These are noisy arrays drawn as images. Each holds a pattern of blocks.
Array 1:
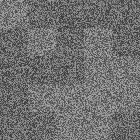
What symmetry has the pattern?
mirrored about the diagonal from the top left
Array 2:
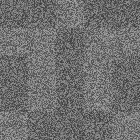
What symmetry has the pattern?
left and right mirror each other
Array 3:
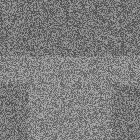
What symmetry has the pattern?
left and right mirror each other
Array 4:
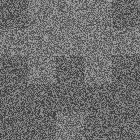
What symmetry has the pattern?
left and right mirror each other
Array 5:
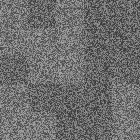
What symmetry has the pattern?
no symmetry
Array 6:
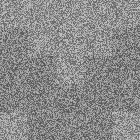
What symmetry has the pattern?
left and right mirror each other
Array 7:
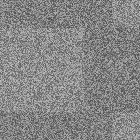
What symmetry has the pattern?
top and bottom mirror each other
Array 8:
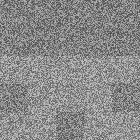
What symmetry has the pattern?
left and right mirror each other
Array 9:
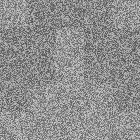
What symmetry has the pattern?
left and right mirror each other
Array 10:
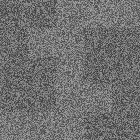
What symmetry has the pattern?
the same after a half turn
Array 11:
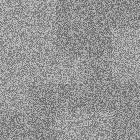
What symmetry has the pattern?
no symmetry
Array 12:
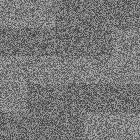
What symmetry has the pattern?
the same after a half turn
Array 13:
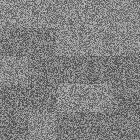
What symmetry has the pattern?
no symmetry
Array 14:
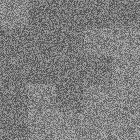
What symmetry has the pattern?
mirrored about the diagonal from the top left
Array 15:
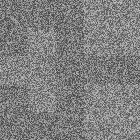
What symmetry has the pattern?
top and bottom mirror each other
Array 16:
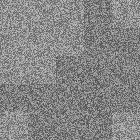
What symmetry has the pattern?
mirrored about the diagonal from the top left
